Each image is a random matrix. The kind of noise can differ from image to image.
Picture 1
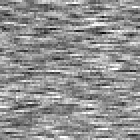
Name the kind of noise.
streaked along the rows
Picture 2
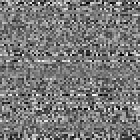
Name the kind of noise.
rows of uneven size
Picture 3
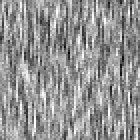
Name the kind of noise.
streaked along the columns
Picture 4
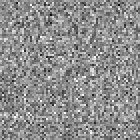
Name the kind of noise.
low rank plus noise
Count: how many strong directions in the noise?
five to eight
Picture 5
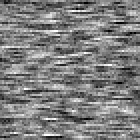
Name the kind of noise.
streaked along the rows
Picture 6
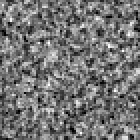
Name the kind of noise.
blotchy
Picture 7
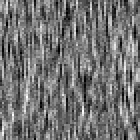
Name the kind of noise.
streaked along the columns
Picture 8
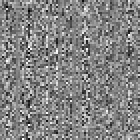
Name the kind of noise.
columns of uneven size
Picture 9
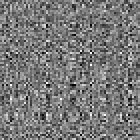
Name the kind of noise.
low rank plus noise
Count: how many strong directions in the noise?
two
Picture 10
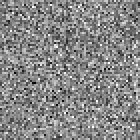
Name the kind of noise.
independent entries
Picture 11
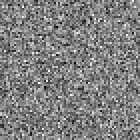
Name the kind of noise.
independent entries
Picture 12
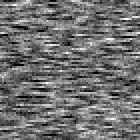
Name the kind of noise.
streaked along the rows
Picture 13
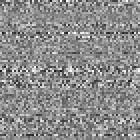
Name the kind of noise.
rows of uneven size
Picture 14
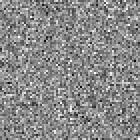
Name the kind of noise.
independent entries
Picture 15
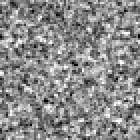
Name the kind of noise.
blotchy
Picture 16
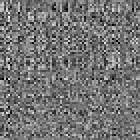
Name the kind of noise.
low rank plus noise
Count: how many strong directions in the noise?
two
